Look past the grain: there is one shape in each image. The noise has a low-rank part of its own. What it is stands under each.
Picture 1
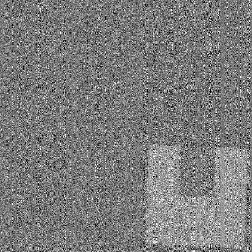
square with a notch
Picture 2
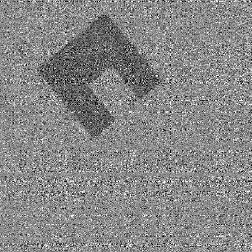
square with a notch
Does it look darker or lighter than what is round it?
darker
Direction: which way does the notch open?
down and right
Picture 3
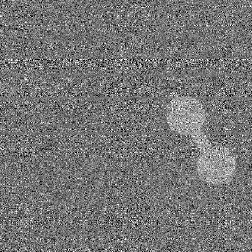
dumbbell
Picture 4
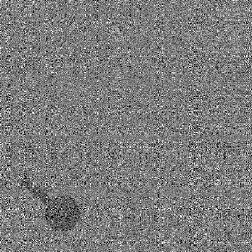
lollipop
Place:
bottom left
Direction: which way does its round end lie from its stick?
down and right
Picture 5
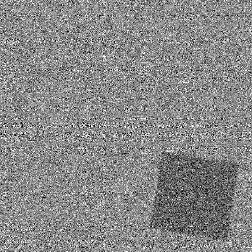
square
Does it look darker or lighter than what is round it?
darker
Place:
bottom right
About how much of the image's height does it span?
a third
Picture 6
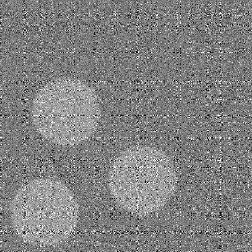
three dots
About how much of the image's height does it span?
two thirds
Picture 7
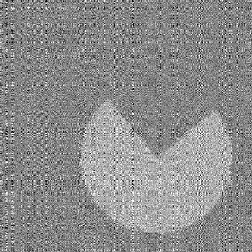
disc with a wedge cut out
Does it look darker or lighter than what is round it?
lighter
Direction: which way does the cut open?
up
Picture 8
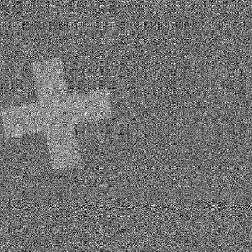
cross
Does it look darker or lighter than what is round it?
lighter
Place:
middle left
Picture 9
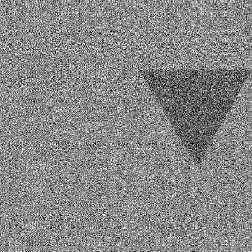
triangle
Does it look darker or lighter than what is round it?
darker
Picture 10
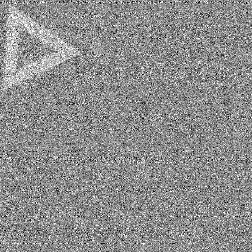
triangle frame
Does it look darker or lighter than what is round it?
lighter
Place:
top left
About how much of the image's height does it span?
a third
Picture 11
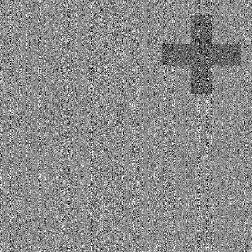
cross
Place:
top right
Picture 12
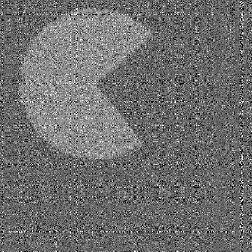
disc with a wedge cut out
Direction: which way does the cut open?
right
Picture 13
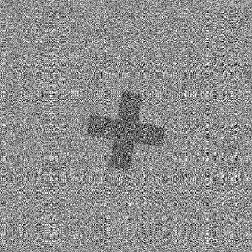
cross
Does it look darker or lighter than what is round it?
darker
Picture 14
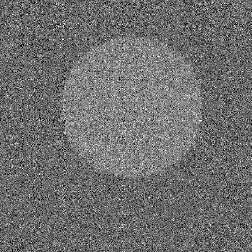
disc
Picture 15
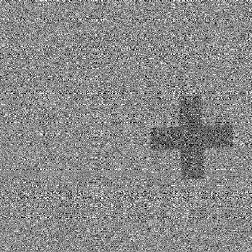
cross
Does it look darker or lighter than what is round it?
darker
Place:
middle right
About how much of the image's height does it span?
a third
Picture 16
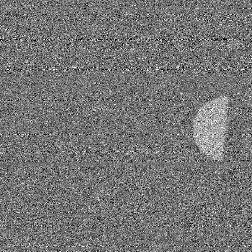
half disc
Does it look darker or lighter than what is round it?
lighter
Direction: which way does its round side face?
left
